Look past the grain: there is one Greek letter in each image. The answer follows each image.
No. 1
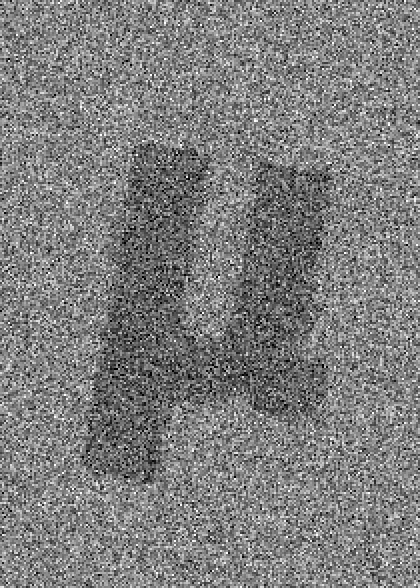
mu
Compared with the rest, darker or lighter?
darker
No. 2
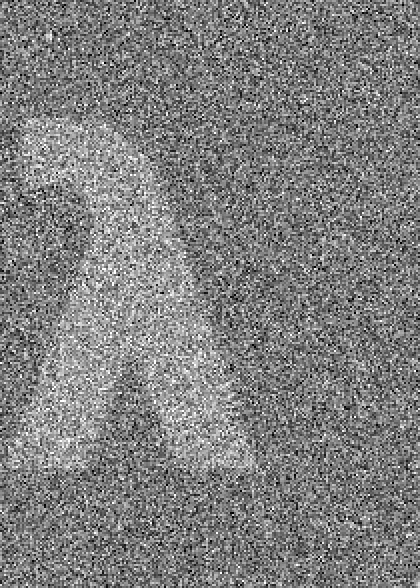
lambda
